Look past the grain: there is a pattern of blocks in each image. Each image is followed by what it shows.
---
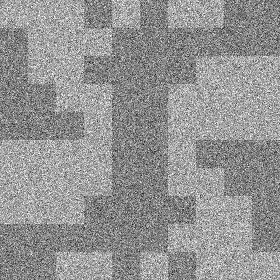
the same after a half turn
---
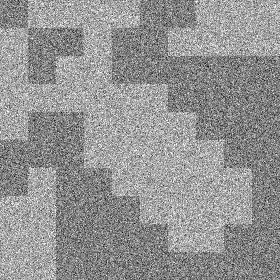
mirrored about the diagonal from the top left
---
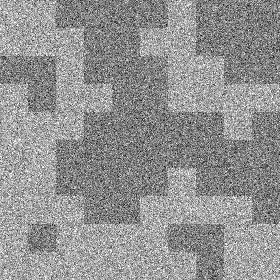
mirrored about the diagonal from the bottom left
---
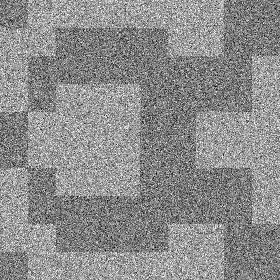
top and bottom mirror each other
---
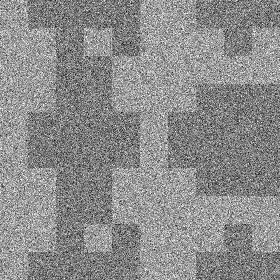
top and bottom mirror each other
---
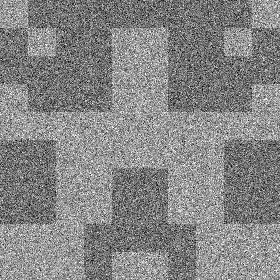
left and right mirror each other
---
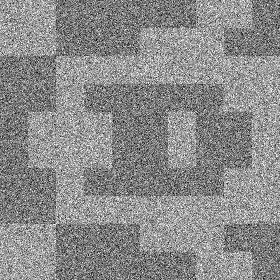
top and bottom mirror each other
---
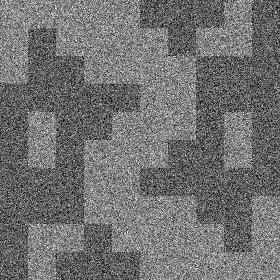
the same after a half turn
